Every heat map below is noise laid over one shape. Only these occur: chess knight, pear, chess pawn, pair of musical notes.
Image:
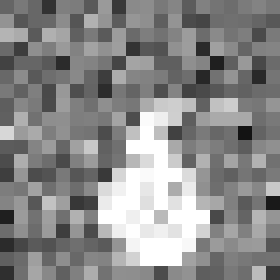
pear
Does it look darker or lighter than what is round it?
lighter
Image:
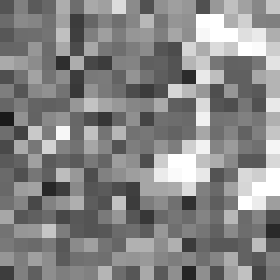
pair of musical notes
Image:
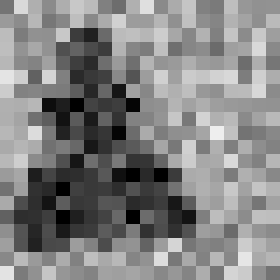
chess pawn
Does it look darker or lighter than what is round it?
darker
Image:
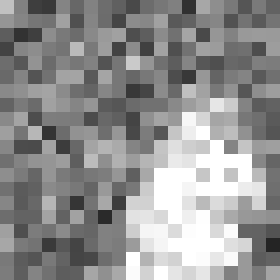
chess knight
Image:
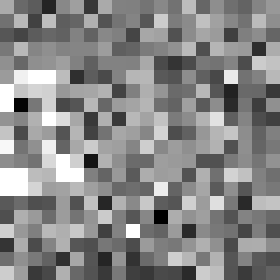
pair of musical notes
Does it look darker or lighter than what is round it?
lighter
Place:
middle left
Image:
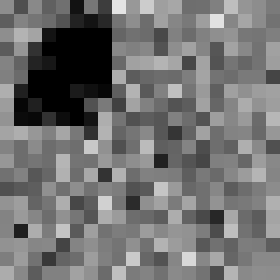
chess knight
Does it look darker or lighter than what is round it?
darker
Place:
top left
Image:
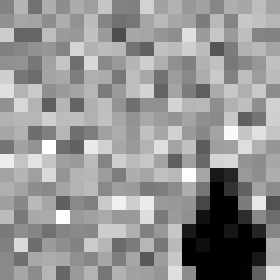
pear
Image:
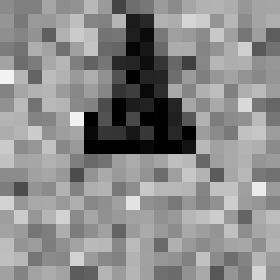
chess pawn
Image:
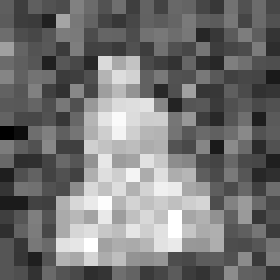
chess pawn
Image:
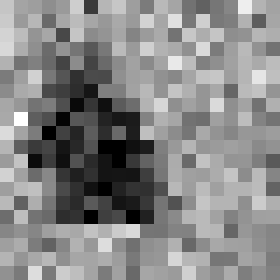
chess knight
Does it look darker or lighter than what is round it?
darker
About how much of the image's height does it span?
two thirds
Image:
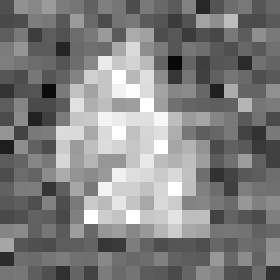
chess knight
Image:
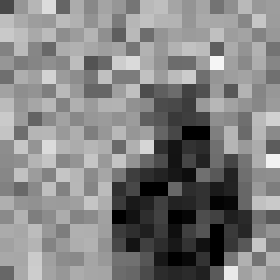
pear
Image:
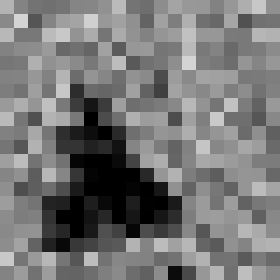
chess pawn
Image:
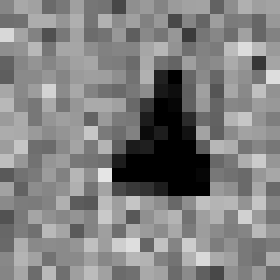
chess pawn
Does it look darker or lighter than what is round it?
darker
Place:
centre
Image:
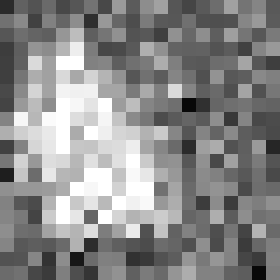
chess knight
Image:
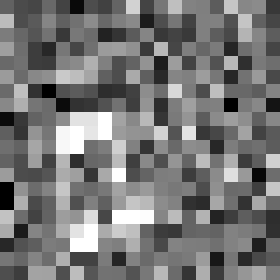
pair of musical notes
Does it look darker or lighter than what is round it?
lighter
